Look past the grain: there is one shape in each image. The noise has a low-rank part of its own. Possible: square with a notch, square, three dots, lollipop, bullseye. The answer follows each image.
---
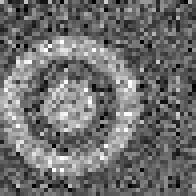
bullseye
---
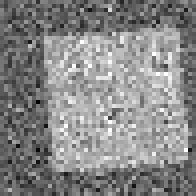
square
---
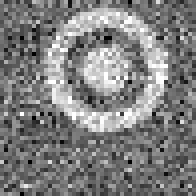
bullseye
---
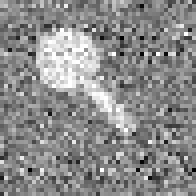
lollipop
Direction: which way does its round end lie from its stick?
up and left
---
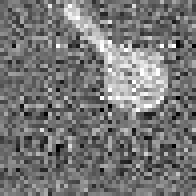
lollipop
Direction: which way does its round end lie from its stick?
down and right
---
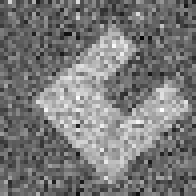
square with a notch
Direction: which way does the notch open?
up and right
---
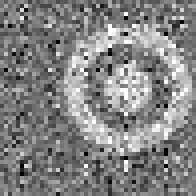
bullseye
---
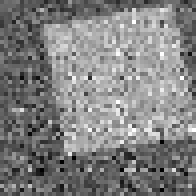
square
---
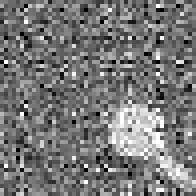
lollipop
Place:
bottom right
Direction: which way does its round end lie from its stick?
up and left
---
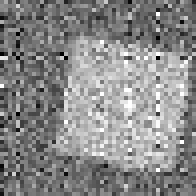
square
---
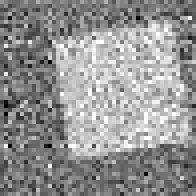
square
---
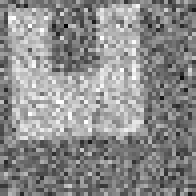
square with a notch
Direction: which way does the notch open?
up
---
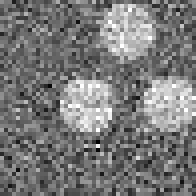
three dots
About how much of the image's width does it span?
two thirds
